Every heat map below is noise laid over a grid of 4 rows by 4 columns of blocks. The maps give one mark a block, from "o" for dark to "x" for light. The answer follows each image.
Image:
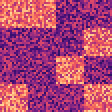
x x o o
o o o x
o o x o
x o o x
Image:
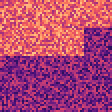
x x x x
x x x o
o o o o
o o o o
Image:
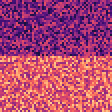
o o o o
o o o o
x x x x
x x x x
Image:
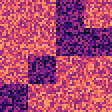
x x o x
x x o o
x o x x
o x x x
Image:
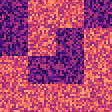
o x x o
o x o x
x o o x
x x x x
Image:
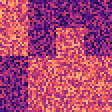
x o o o
x o x o
o x x x
o x x x
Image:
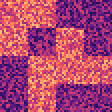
x x o o
x o x o
o x x x
o x o o
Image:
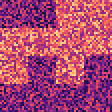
o o x x
x x x x
x o x o
o o o o
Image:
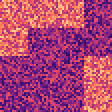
x x x o
x o o o
o o o x
o o o x
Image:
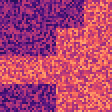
o o o x
o o x x
x x x x
o o x x
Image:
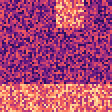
o o x o
o o o o
o o o o
x x x x
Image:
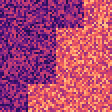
o o o x
o o x x
o o x x
o x x x
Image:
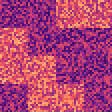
o o x x
x o o o
x x o o
o x x o
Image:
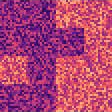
o o x x
o o o x
x o x x
o o x x
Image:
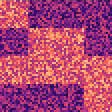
x o o o
o x x o
x x x x
o o o x
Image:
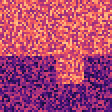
x x x x
x x x x
o o x o
o o o o
